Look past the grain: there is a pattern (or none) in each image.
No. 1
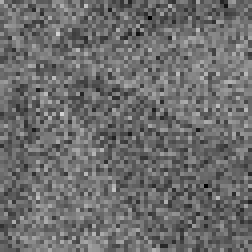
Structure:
spokes from one point
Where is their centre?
top left
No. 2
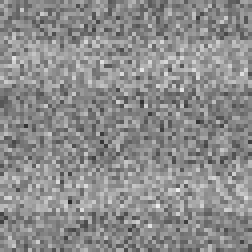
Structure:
horizontal stripes
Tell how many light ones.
2
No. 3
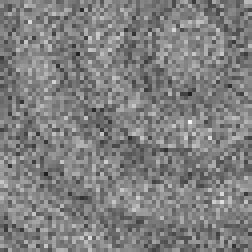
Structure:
rings round one point
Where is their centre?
top right
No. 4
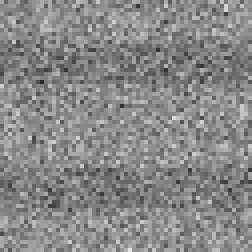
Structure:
horizontal stripes
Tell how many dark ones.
2
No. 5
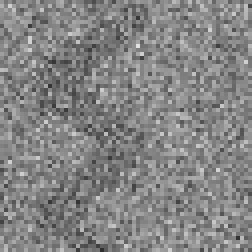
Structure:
a wavy band
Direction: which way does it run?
top to bottom
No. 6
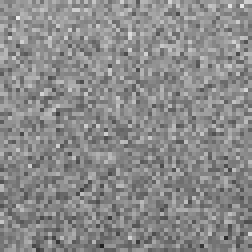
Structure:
a smooth slope
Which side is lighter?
top
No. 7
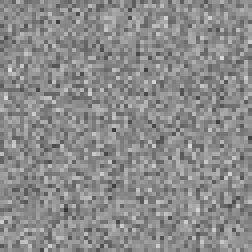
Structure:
only noise
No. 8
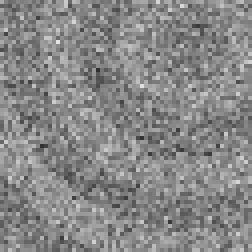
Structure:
rings round one point
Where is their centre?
top right
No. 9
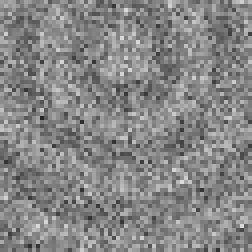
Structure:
rings round one point
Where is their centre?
top middle
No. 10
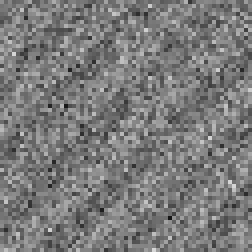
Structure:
diagonal stripes
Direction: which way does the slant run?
bottom left to top right
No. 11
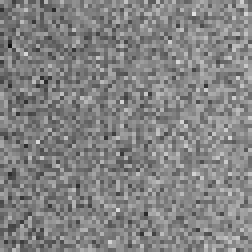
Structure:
a smooth slope
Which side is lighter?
right
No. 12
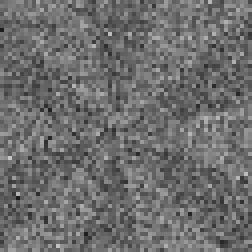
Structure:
spokes from one point
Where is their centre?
centre
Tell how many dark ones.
6
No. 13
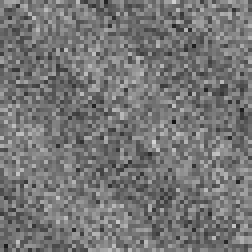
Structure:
diagonal stripes
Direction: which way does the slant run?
top left to bottom right
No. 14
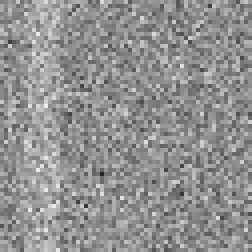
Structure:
one vertical stripe
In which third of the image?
left
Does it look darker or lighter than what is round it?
lighter
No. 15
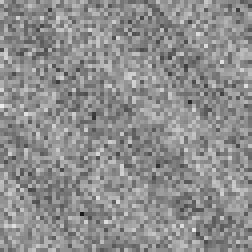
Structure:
diagonal stripes
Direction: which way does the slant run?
top left to bottom right
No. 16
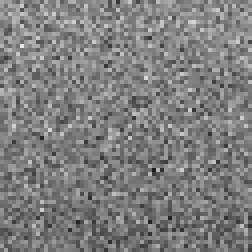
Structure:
a smooth slope
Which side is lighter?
top
